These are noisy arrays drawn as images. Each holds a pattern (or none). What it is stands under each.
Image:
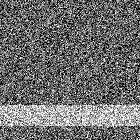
one band of rows
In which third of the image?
bottom
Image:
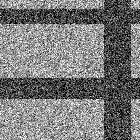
bands of rows crossing bands of columns
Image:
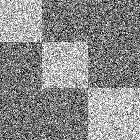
blocks along the diagonal
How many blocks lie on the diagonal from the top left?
3
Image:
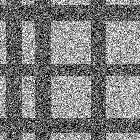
bands of rows crossing bands of columns
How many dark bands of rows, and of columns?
3 and 3
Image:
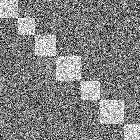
blocks along the diagonal
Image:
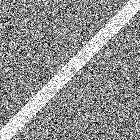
a diagonal band
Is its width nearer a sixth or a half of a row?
a sixth
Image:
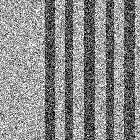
bands of columns
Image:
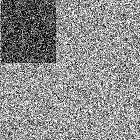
one block
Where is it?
top left
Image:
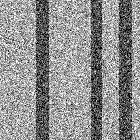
bands of columns
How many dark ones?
3
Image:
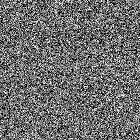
only noise
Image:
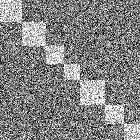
blocks along the diagonal
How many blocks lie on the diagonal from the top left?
7
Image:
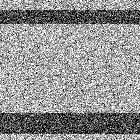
bands of rows
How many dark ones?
2
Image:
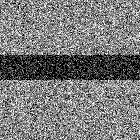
one band of rows
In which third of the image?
middle
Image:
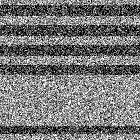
bands of rows
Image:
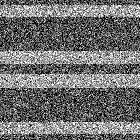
bands of rows
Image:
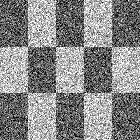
a checkerboard
